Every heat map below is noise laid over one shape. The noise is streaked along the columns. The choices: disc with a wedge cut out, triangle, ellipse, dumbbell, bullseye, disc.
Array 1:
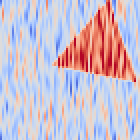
triangle
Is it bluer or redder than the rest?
redder
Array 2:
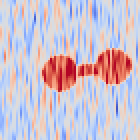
dumbbell
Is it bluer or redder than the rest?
redder
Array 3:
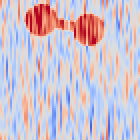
dumbbell
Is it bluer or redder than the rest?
redder
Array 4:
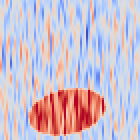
ellipse
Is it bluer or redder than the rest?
redder
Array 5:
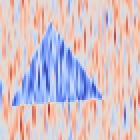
triangle
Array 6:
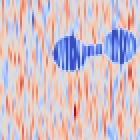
dumbbell
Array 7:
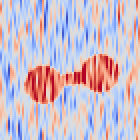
dumbbell
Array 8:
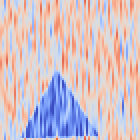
triangle
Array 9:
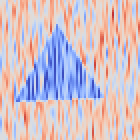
triangle
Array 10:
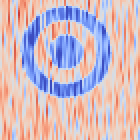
bullseye
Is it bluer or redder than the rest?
bluer
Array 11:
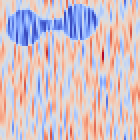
dumbbell
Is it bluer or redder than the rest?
bluer
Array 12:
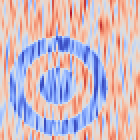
bullseye
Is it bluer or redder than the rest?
bluer
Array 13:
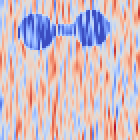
dumbbell
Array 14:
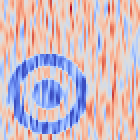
bullseye
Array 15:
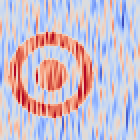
bullseye
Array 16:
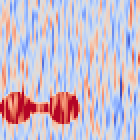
dumbbell
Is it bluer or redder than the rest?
redder
